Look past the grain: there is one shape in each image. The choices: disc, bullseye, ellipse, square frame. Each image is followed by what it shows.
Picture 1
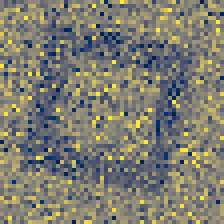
dark square frame
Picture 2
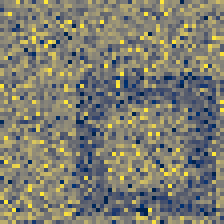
dark square frame
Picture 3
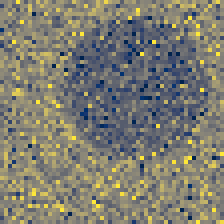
dark disc
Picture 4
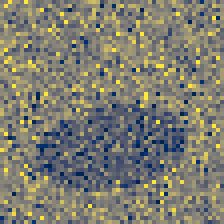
dark ellipse
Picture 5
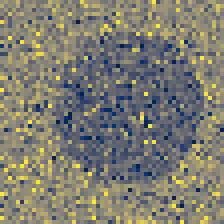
dark disc
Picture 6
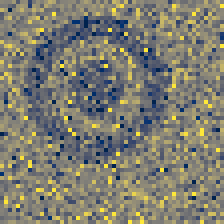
dark bullseye
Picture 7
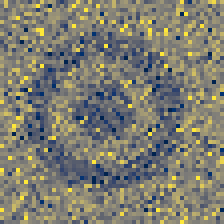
dark bullseye
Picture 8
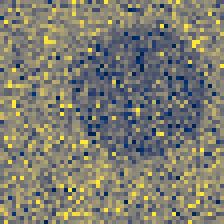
dark disc
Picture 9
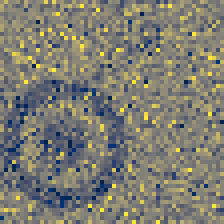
dark bullseye
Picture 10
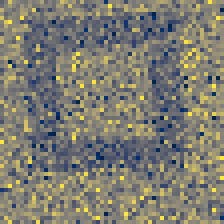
dark square frame
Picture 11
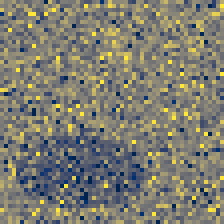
dark ellipse
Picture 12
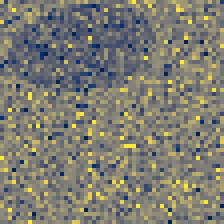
dark ellipse
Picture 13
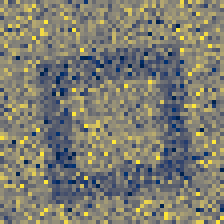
dark square frame
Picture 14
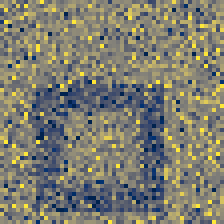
dark square frame
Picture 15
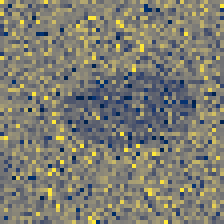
dark ellipse
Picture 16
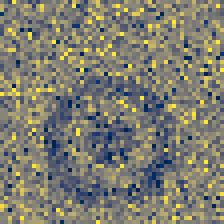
dark bullseye
